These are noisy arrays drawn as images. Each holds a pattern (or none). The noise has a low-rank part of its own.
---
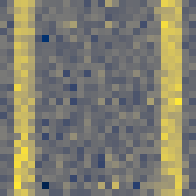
bands of columns
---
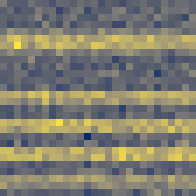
bands of rows
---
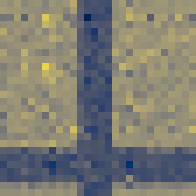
bands of rows crossing bands of columns
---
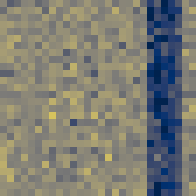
one band of columns
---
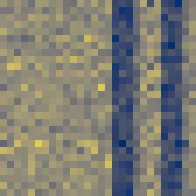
bands of columns
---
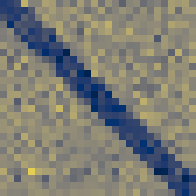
a diagonal band
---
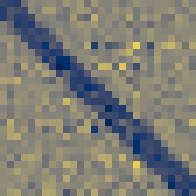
a diagonal band
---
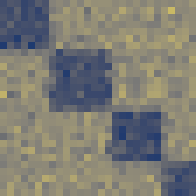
blocks along the diagonal
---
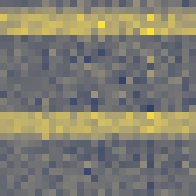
bands of rows
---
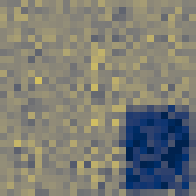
one block
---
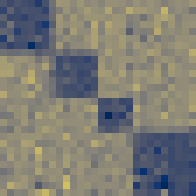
blocks along the diagonal
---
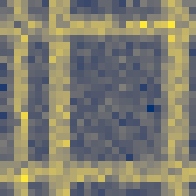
bands of rows crossing bands of columns
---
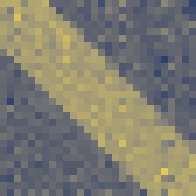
a diagonal band
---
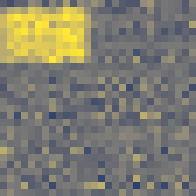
one block
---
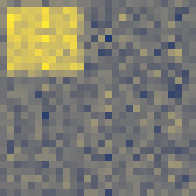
one block
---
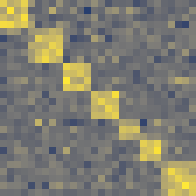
blocks along the diagonal
